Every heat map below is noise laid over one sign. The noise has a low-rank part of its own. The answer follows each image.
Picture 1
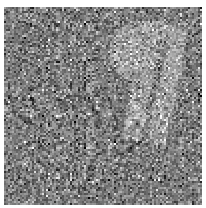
pilcrow
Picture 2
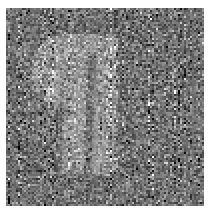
pilcrow
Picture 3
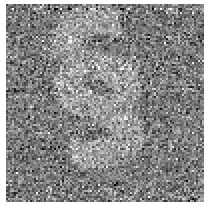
section sign
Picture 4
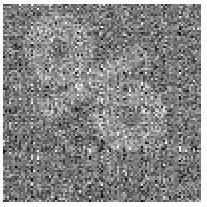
percent sign
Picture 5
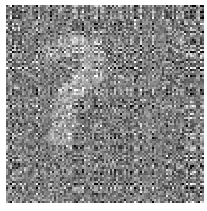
question mark
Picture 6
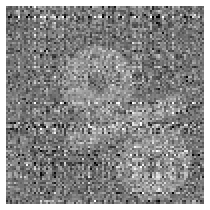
percent sign
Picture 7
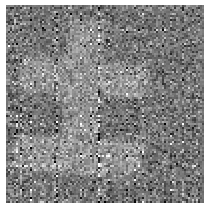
plus-minus sign
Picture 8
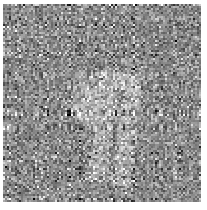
pilcrow
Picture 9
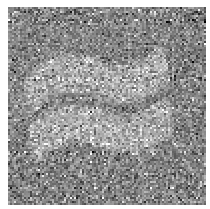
approximately sign
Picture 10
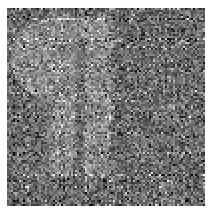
pilcrow
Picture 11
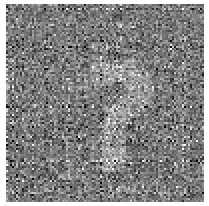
question mark
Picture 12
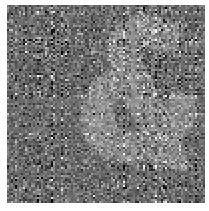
ampersand
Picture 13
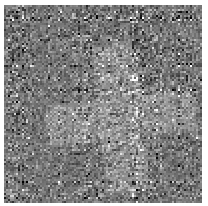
plus sign
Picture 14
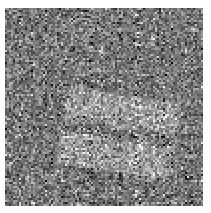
equals sign
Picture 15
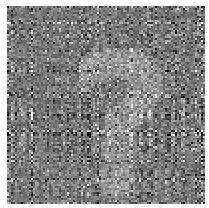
question mark
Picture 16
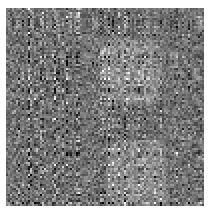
colon
